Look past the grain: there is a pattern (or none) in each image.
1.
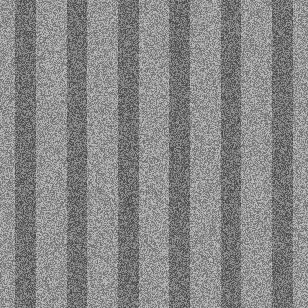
vertical stripes
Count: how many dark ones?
6
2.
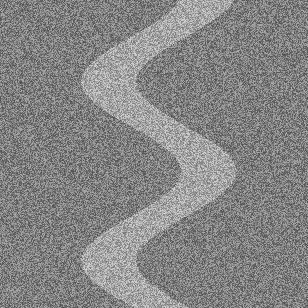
a wavy band
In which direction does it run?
top to bottom
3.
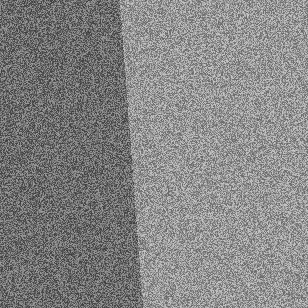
a sharp edge
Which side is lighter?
right
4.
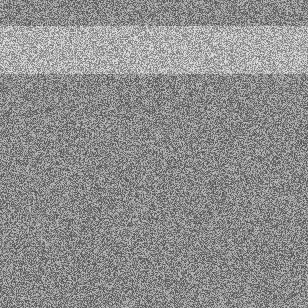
one horizontal stripe
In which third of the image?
top
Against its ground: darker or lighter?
lighter
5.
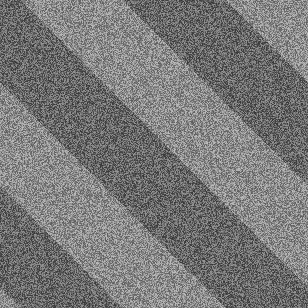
diagonal stripes
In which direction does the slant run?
top left to bottom right
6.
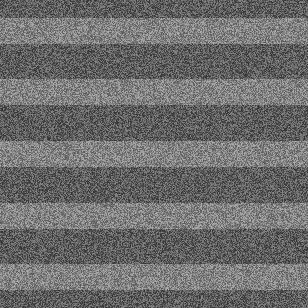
horizontal stripes
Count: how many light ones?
5
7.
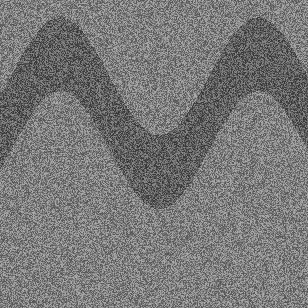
a wavy band
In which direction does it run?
left to right
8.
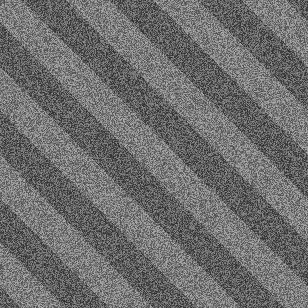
diagonal stripes
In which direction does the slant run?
top left to bottom right
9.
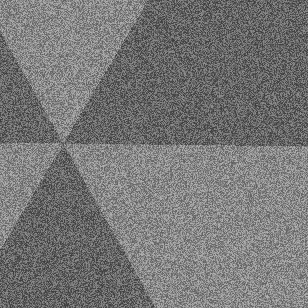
spokes from one point
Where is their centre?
middle left
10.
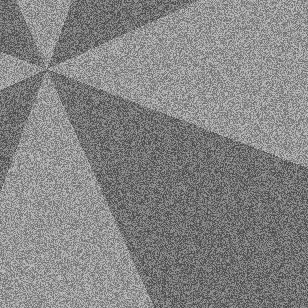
spokes from one point
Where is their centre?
top left
